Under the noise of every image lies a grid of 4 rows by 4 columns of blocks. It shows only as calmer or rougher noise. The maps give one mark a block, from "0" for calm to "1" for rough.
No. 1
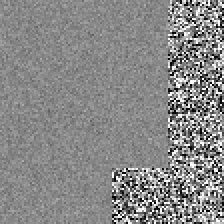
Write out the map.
0 0 0 1
0 0 0 1
0 0 0 1
0 0 1 1
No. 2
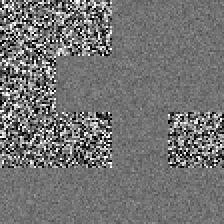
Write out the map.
1 1 0 0
1 0 0 0
1 1 0 1
0 0 0 0
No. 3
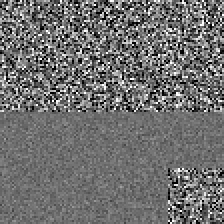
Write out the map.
1 1 1 1
1 1 1 1
0 0 0 0
0 0 0 1
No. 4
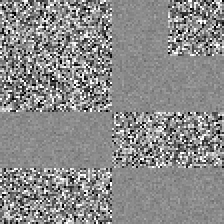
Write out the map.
1 1 0 1
1 1 0 0
0 0 1 1
1 1 0 0
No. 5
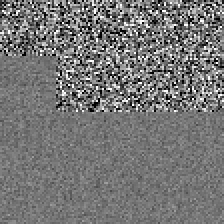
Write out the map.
1 1 1 1
0 1 1 1
0 0 0 0
0 0 0 0
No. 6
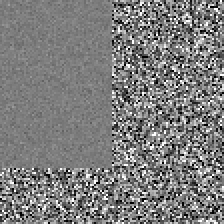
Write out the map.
0 0 1 1
0 0 1 1
0 0 1 1
1 1 1 1
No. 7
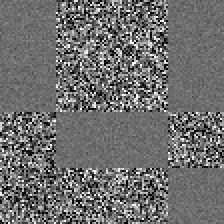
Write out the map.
0 1 1 0
0 1 1 0
1 0 0 1
1 1 1 0
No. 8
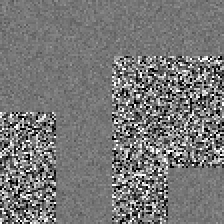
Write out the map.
0 0 0 0
0 0 1 1
1 0 1 1
1 0 1 0
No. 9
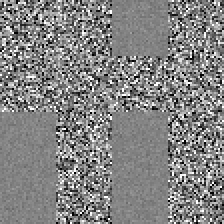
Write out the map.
1 1 0 1
1 1 1 1
0 1 0 1
0 1 0 1
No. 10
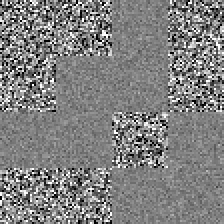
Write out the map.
1 1 0 1
1 0 0 1
0 0 1 0
1 1 0 0
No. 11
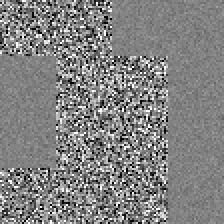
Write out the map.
1 1 0 0
0 1 1 0
0 1 1 0
1 1 1 0
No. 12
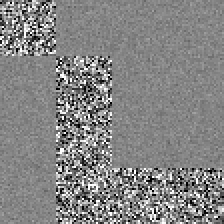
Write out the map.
1 0 0 0
0 1 0 0
0 1 0 0
0 1 1 1
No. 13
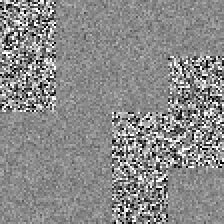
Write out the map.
1 0 0 0
1 0 0 1
0 0 1 1
0 0 1 0
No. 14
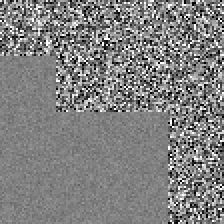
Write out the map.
1 1 1 1
0 1 1 1
0 0 0 1
0 0 0 1
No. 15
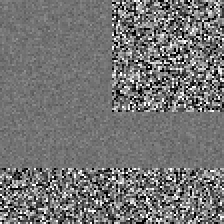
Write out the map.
0 0 1 1
0 0 1 1
0 0 0 0
1 1 1 1
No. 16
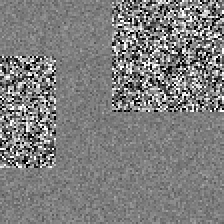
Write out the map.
0 0 1 1
1 0 1 1
1 0 0 0
0 0 0 0
